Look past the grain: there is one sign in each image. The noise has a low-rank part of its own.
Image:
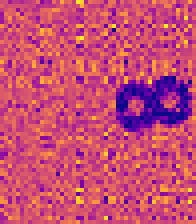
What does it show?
dark infinity sign, middle right
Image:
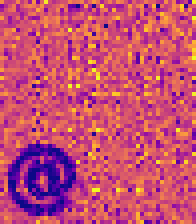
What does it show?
dark at sign, bottom left
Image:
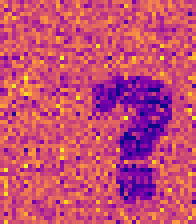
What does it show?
dark question mark
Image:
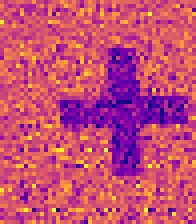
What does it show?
dark plus sign
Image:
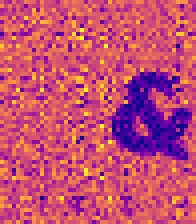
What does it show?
dark ampersand, middle right
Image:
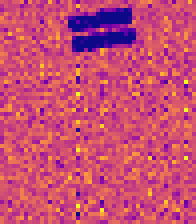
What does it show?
dark equals sign, top middle
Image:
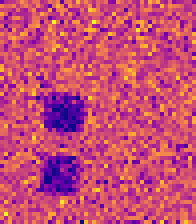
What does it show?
dark colon
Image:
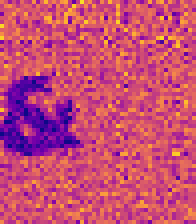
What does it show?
dark ampersand, middle left
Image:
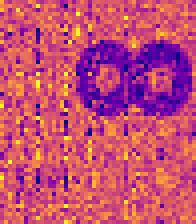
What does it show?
dark infinity sign
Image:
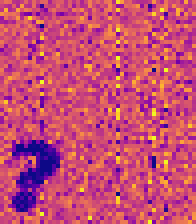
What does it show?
dark question mark, bottom left
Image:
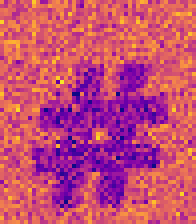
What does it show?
dark hash sign
